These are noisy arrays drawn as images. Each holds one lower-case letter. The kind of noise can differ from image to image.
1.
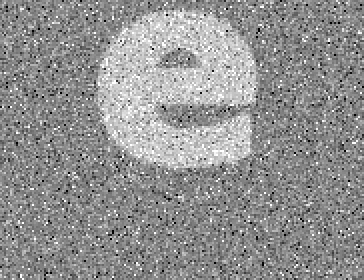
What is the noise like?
heavy tails
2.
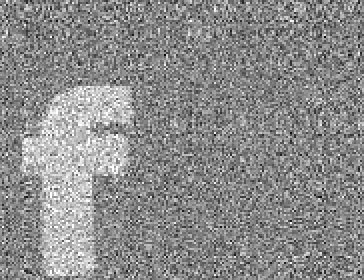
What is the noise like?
low rank plus noise
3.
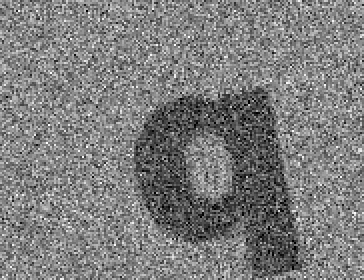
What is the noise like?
independent entries
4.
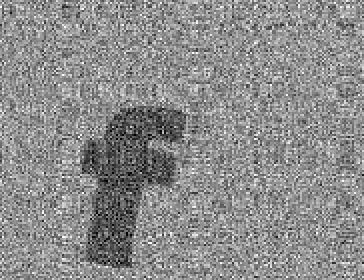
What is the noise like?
low rank plus noise
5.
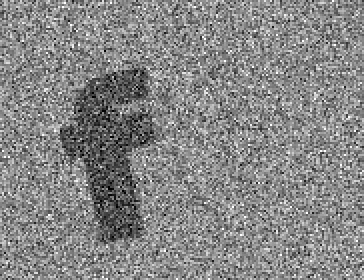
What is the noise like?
independent entries
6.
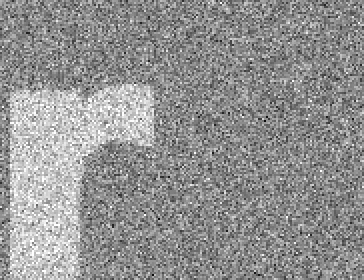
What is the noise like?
independent entries
